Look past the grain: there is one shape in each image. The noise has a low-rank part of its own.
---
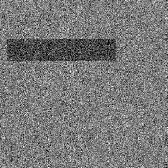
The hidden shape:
bar
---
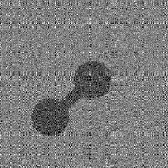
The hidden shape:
dumbbell
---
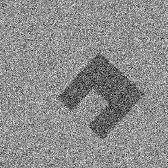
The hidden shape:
square with a notch
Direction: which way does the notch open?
down and left
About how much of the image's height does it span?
half
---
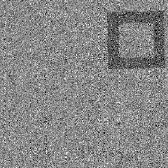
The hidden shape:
square frame
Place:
top right
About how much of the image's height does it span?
a third
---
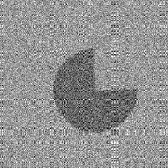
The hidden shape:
disc with a wedge cut out
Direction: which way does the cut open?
up and right
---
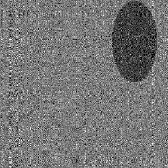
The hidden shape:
ellipse
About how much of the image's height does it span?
half
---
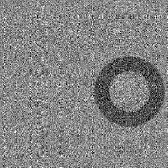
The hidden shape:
ring
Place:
middle right
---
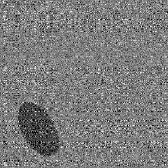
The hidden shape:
ellipse
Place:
bottom left
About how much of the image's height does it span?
a third
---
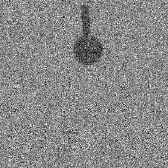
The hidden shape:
lollipop
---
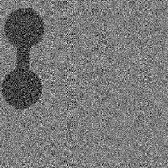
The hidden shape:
dumbbell
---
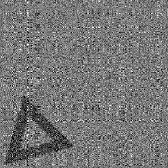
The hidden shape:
triangle frame
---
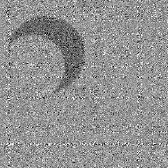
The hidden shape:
crescent
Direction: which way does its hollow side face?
down and left
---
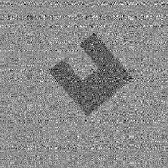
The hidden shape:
square with a notch
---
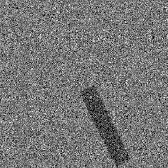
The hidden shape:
bar
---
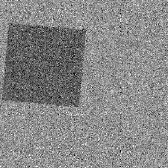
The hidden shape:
square
